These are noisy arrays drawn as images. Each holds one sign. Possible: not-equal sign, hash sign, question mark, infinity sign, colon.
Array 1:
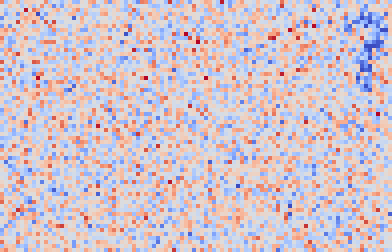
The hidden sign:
question mark
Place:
top right
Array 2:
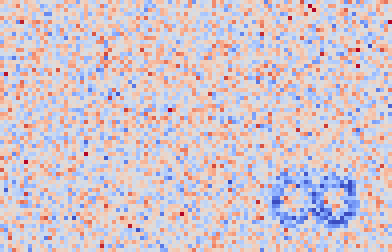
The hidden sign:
infinity sign
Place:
bottom right
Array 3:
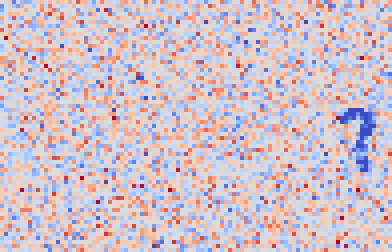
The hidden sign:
question mark
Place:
middle right
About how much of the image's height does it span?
a quarter
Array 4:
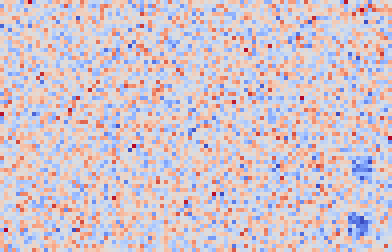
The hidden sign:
colon
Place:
bottom right
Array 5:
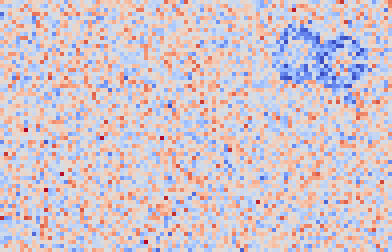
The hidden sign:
infinity sign
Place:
top right
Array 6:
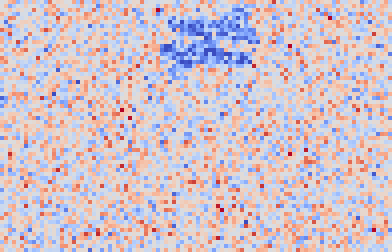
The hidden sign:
not-equal sign
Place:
top middle
